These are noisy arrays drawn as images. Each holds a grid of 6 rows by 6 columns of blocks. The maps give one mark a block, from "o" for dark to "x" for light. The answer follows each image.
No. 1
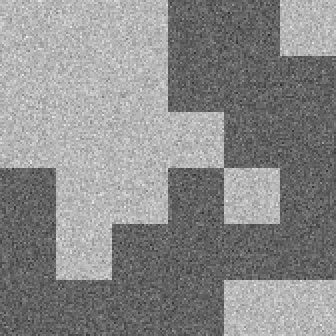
x x x o o x
x x x o o o
x x x x o o
o x x o x o
o x o o o o
o o o o x x
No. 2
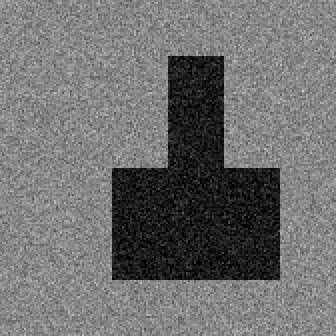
x x x x x x
x x x o x x
x x x o x x
x x o o o x
x x o o o x
x x x x x x
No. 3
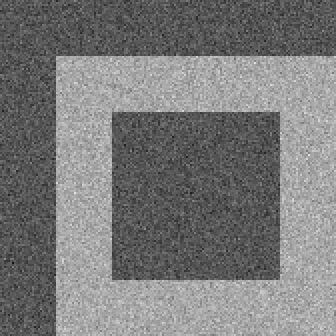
o o o o o o
o x x x x x
o x o o o x
o x o o o x
o x o o o x
o x x x x x
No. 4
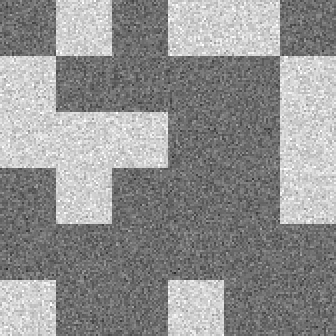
o x o x x o
x o o o o x
x x x o o x
o x o o o x
o o o o o o
x o o x o o
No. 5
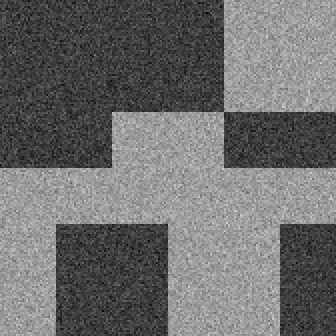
o o o o x x
o o o o x x
o o x x o o
x x x x x x
x o o x x o
x o o x x o
